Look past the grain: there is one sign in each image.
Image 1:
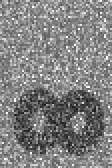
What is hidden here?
dark infinity sign
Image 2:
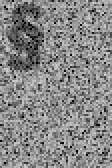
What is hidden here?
dark section sign, top left
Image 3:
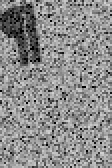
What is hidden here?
dark pilcrow, top left
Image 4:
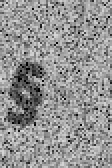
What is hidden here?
dark section sign, middle left
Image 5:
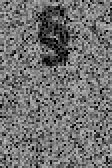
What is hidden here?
dark section sign, top middle
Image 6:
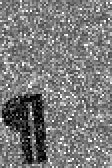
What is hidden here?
dark pilcrow, bottom left
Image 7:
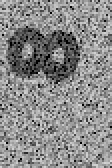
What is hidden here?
dark infinity sign
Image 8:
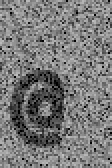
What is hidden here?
dark at sign
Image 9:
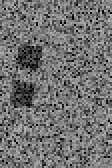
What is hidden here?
dark colon, middle left
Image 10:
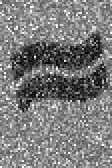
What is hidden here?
dark approximately sign
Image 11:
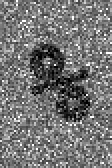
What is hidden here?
dark percent sign
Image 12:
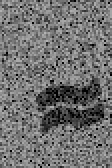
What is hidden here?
dark approximately sign
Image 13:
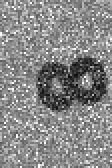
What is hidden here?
dark infinity sign
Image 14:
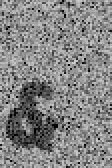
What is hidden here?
dark ampersand
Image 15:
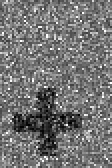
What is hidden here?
dark plus sign
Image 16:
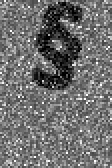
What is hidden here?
dark section sign
